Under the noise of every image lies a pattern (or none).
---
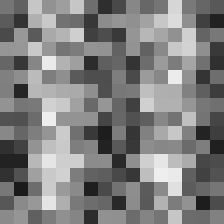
vertical stripes
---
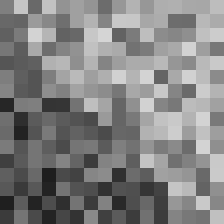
a sharp edge
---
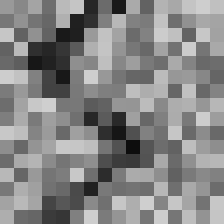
a wavy band
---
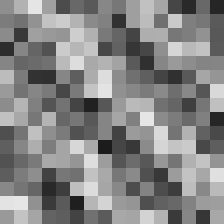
diagonal stripes
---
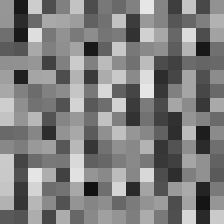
vertical stripes
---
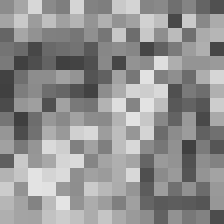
spokes from one point
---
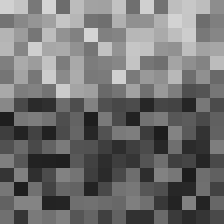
a sharp edge
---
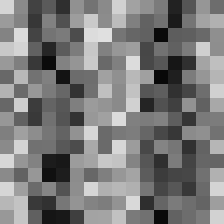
vertical stripes
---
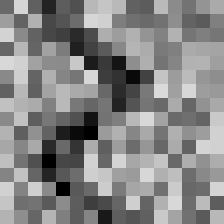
a wavy band
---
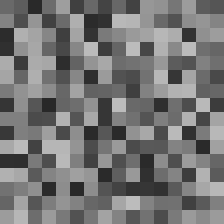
only noise
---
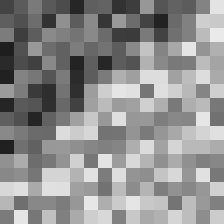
a sharp edge
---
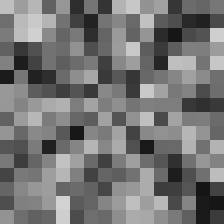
spokes from one point
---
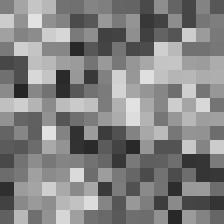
spokes from one point
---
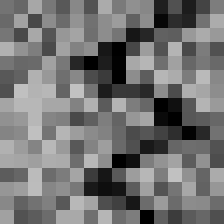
a wavy band
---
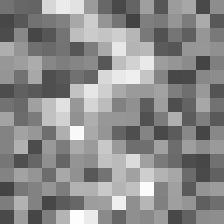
a wavy band
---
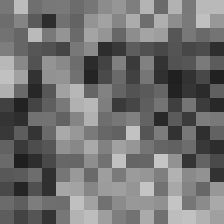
spokes from one point
